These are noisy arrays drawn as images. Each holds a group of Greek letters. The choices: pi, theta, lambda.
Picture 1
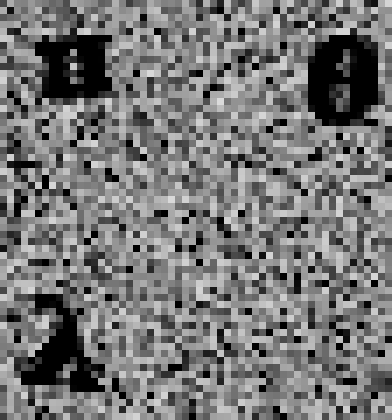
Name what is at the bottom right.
nothing
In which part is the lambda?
bottom left
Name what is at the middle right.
nothing
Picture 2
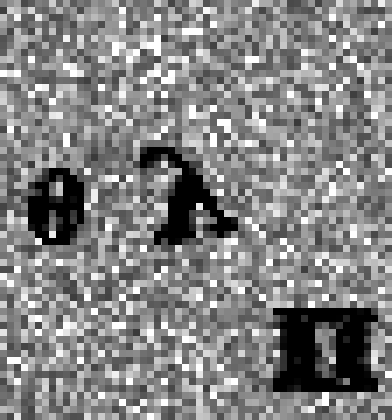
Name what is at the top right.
nothing
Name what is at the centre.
lambda
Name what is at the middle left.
theta
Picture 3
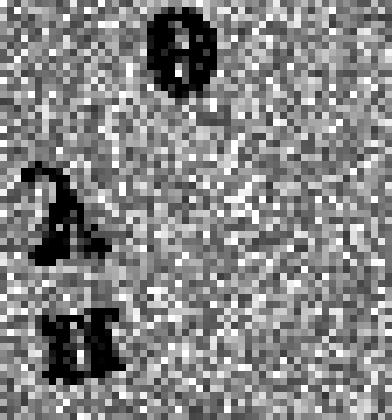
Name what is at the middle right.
nothing
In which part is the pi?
bottom left
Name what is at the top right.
nothing
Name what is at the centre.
nothing
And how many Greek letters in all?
3
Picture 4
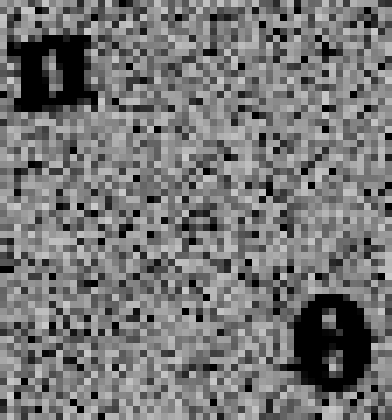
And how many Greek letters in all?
2
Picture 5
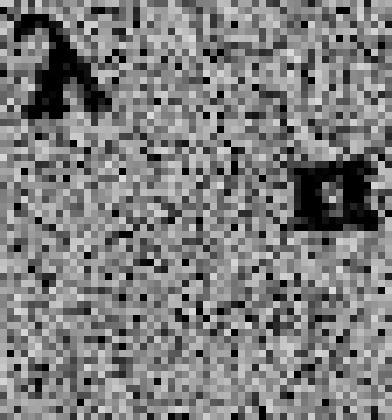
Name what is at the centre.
nothing
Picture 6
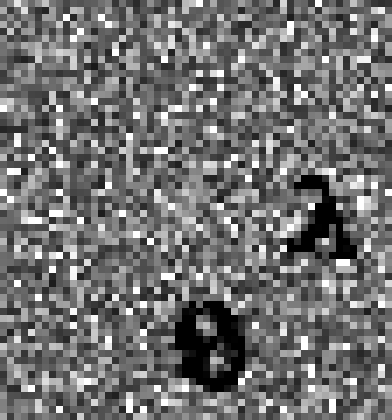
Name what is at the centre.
nothing
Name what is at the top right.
nothing
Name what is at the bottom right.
nothing
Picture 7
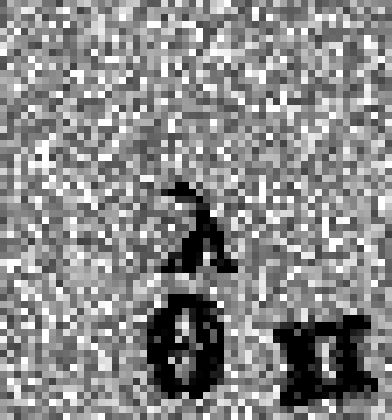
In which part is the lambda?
centre
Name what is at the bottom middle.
theta
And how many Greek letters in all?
3
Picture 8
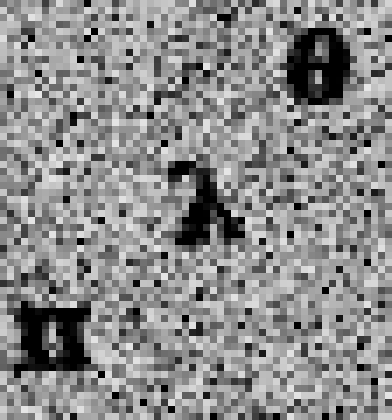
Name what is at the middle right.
nothing
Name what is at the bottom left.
pi
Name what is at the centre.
lambda
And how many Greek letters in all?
3
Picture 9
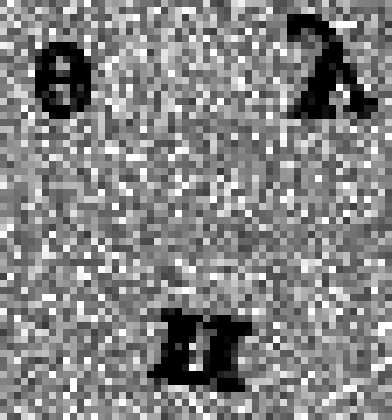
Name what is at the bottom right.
nothing
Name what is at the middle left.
nothing
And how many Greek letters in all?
3
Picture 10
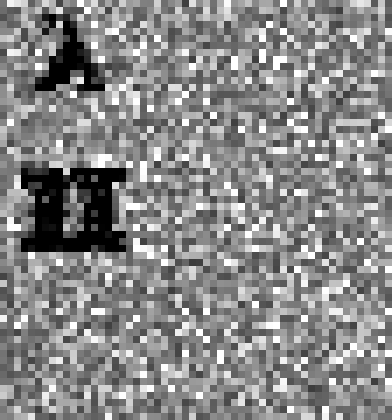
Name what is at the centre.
nothing
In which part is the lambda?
top left
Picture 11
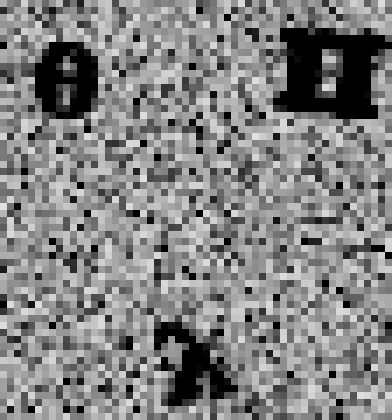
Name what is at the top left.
theta
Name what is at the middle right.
nothing
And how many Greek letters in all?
3
